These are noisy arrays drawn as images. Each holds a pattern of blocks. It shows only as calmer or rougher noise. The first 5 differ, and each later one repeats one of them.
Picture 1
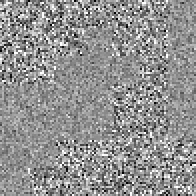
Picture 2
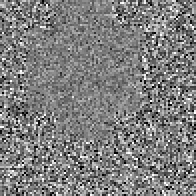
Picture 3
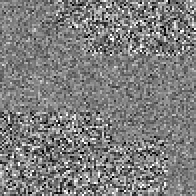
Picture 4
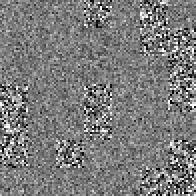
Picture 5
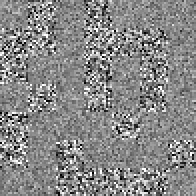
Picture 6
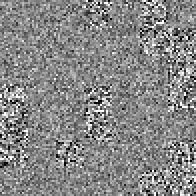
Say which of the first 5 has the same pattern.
4
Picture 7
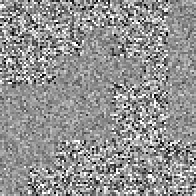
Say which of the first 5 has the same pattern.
1
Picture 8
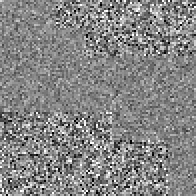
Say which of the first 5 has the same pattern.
3
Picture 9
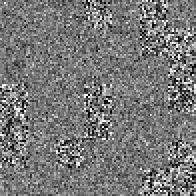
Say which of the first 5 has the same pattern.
4
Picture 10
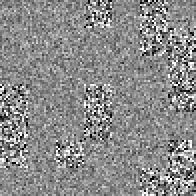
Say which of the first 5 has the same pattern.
4
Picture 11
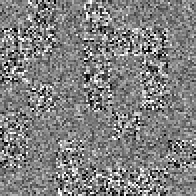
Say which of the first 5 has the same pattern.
5
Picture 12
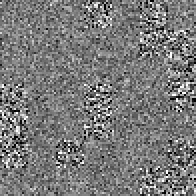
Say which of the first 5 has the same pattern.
4
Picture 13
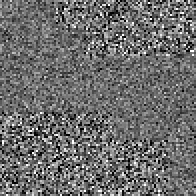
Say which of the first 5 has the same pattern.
3
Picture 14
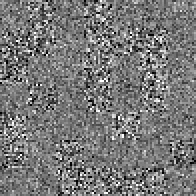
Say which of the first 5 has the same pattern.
5
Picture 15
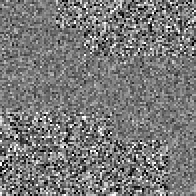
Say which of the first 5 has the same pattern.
3
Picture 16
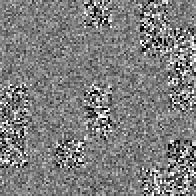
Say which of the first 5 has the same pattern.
4
